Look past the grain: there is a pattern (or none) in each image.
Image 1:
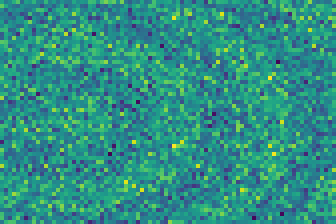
rings round one point
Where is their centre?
middle left
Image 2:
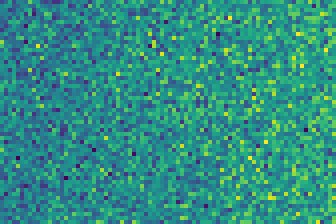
a smooth slope
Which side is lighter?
right
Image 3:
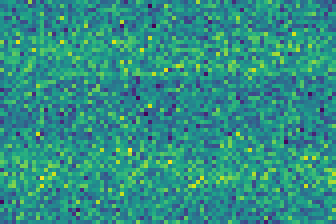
horizontal stripes
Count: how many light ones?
2
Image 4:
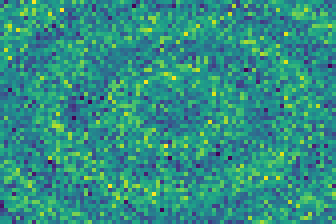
rings round one point
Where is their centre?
centre
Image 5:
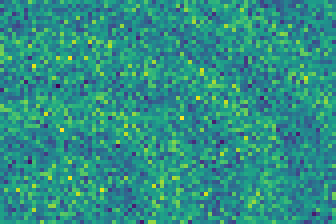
rings round one point
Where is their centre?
bottom left
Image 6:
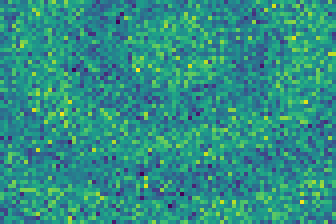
rings round one point
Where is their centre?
top middle
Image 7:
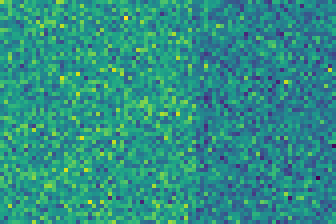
a sharp edge
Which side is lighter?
left
